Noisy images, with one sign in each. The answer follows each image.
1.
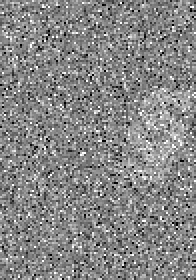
section sign
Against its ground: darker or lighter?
lighter
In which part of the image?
middle right
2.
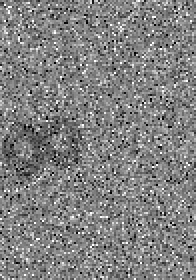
infinity sign
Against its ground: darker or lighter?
darker
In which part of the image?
middle left
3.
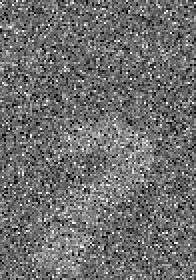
question mark
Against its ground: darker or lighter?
lighter
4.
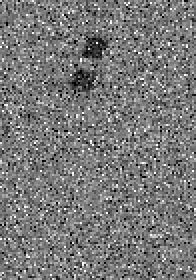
colon
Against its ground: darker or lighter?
darker
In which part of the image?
top middle
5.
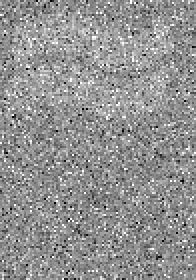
approximately sign
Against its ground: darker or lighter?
lighter
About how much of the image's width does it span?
nearly all
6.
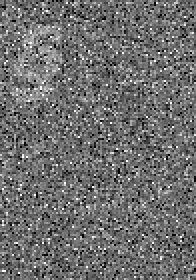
section sign
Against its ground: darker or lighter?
lighter
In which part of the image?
top left
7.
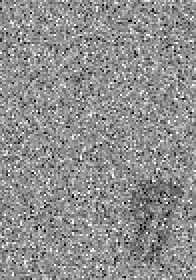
pilcrow
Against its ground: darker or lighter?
darker
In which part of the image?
bottom right
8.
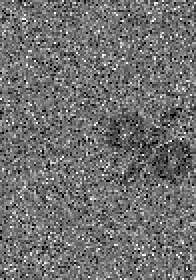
percent sign
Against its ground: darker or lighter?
darker
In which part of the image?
middle right
